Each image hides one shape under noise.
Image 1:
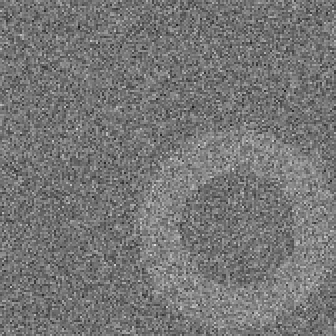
ring
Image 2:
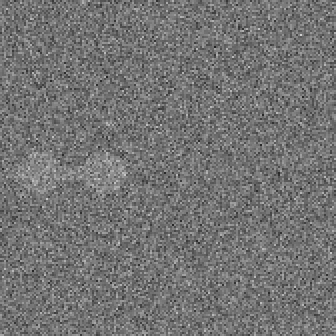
dumbbell
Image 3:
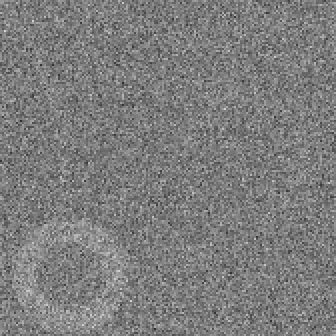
ring
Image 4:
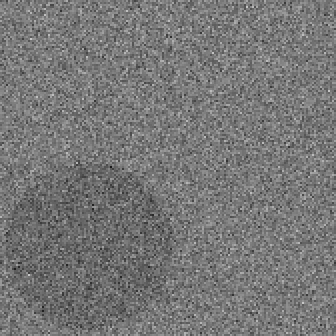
disc
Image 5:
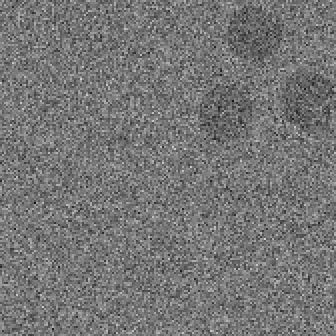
three dots
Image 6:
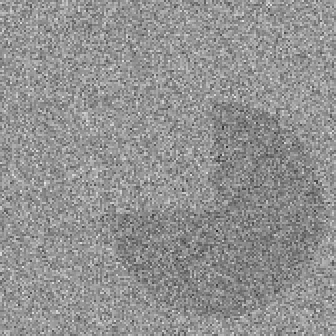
disc with a wedge cut out
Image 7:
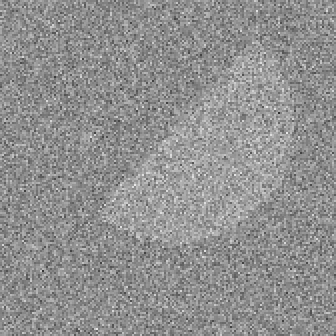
half disc
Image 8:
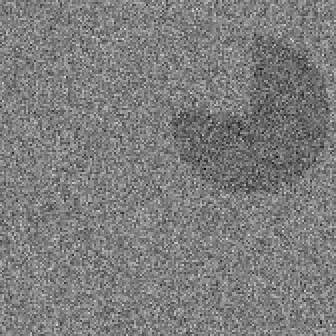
disc with a wedge cut out
